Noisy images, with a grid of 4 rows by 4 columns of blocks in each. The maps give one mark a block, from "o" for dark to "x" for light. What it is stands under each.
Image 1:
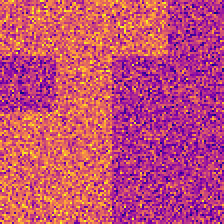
xxxo
oxoo
xxoo
xxoo
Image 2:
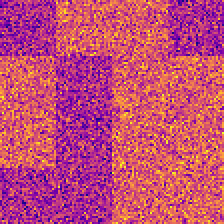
oxxo
xoxx
xoxx
ooxx
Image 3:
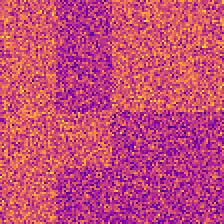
xoxx
xoxx
xxoo
xooo
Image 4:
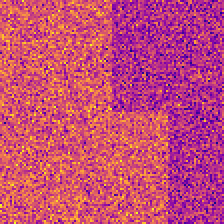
xxoo
xxoo
xxxo
xxxo
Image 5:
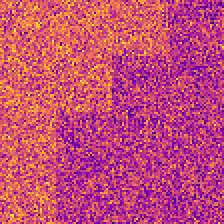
xxxo
xxoo
xooo
xooo
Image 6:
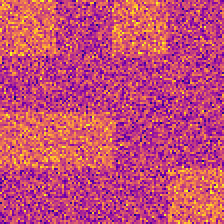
xoxo
oooo
xxoo
ooox
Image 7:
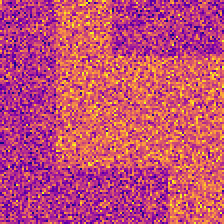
oxoo
oxxx
oxxx
ooox
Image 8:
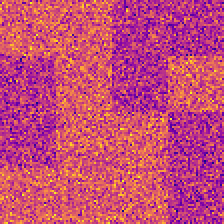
xxoo
oxox
oxxo
xxxo
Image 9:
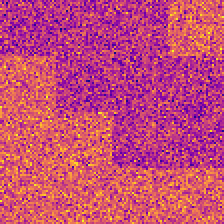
ooox
xooo
xxoo
xxxx
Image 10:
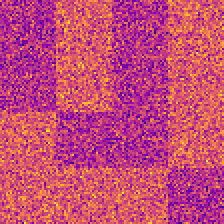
oxox
oxox
xoox
xxxo
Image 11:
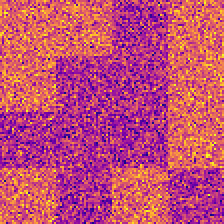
xxox
xoox
ooox
xoxo
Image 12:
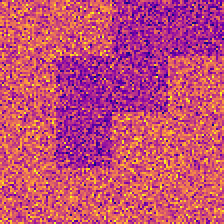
xxoo
xoox
xoxx
xxxx
